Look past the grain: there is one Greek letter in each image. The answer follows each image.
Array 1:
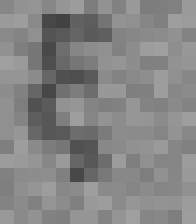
xi
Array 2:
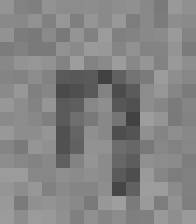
eta
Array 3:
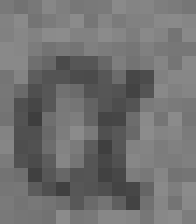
alpha
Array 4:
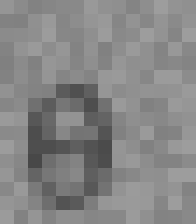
theta
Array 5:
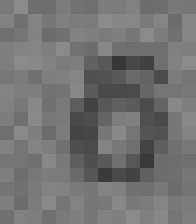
delta
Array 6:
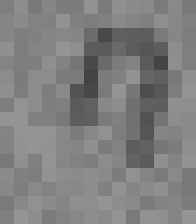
eta
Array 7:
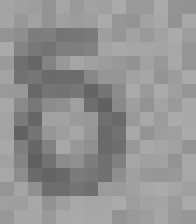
delta
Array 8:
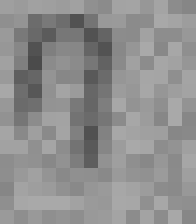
eta
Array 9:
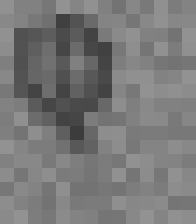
phi
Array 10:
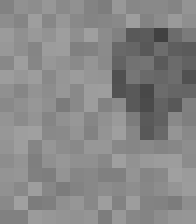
phi
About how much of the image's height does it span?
half
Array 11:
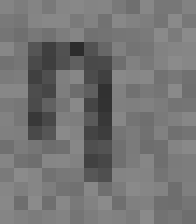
eta
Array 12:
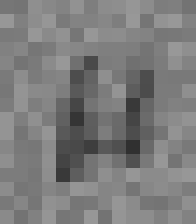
mu
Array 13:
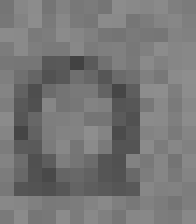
omega
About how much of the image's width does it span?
two thirds
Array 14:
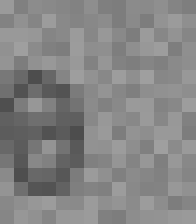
theta
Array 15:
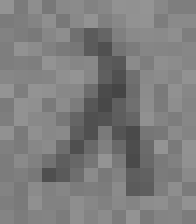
lambda
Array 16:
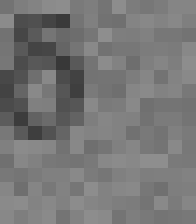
delta
